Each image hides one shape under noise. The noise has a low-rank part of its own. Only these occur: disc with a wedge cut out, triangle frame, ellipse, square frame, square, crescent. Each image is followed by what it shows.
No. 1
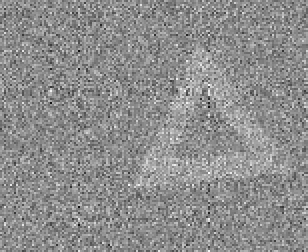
triangle frame
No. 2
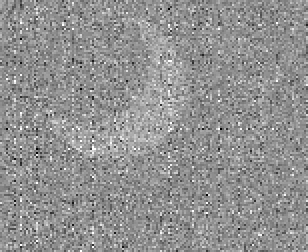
crescent
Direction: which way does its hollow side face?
up and left
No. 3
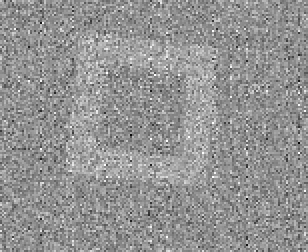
square frame
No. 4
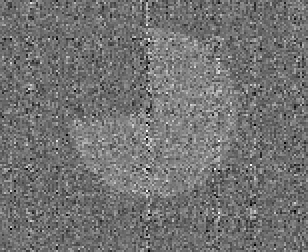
disc with a wedge cut out
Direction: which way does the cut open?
up and left
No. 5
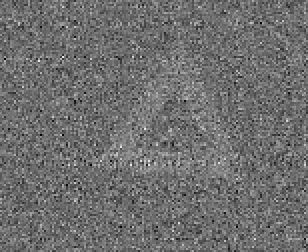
triangle frame
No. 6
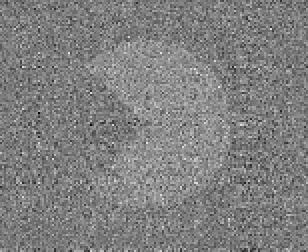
disc with a wedge cut out
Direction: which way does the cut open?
left
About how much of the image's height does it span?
two thirds
